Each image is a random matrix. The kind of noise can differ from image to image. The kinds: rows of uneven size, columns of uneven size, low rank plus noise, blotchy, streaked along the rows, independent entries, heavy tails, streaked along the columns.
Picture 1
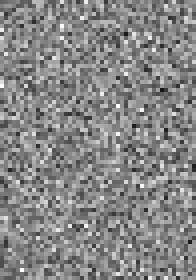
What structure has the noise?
independent entries
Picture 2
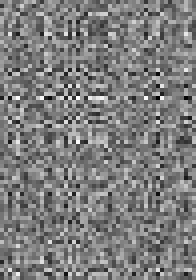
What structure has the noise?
low rank plus noise
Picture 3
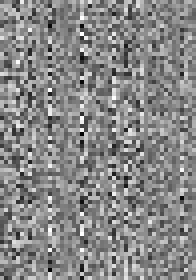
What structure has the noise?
columns of uneven size
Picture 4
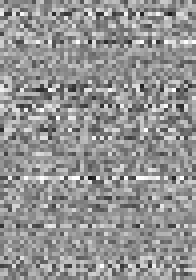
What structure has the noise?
rows of uneven size
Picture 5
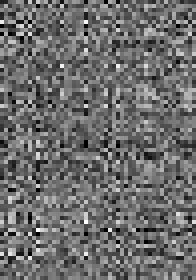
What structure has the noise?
low rank plus noise
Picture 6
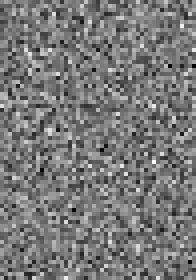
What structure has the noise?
independent entries
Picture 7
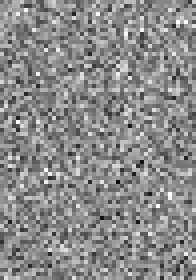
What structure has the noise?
independent entries
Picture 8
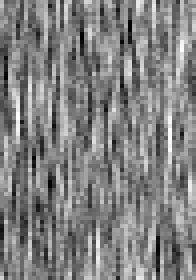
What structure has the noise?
streaked along the columns
